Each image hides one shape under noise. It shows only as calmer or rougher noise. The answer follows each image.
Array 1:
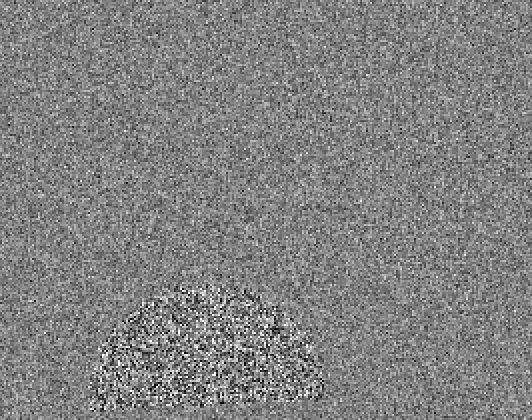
half disc
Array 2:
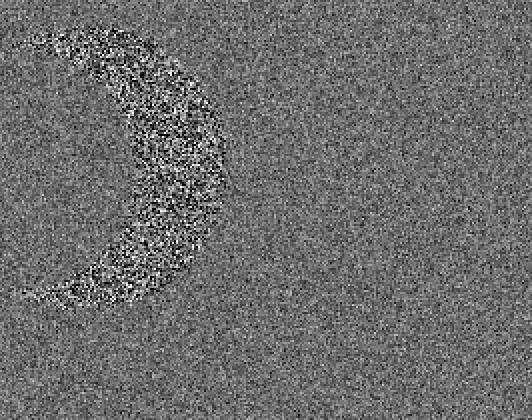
crescent
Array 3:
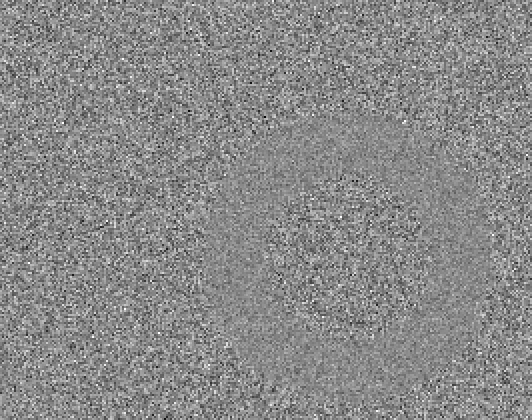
ring
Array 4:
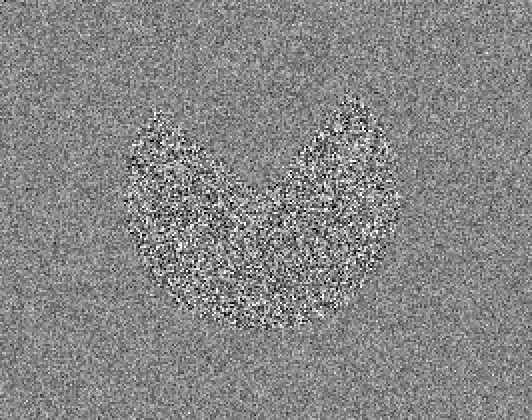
disc with a wedge cut out
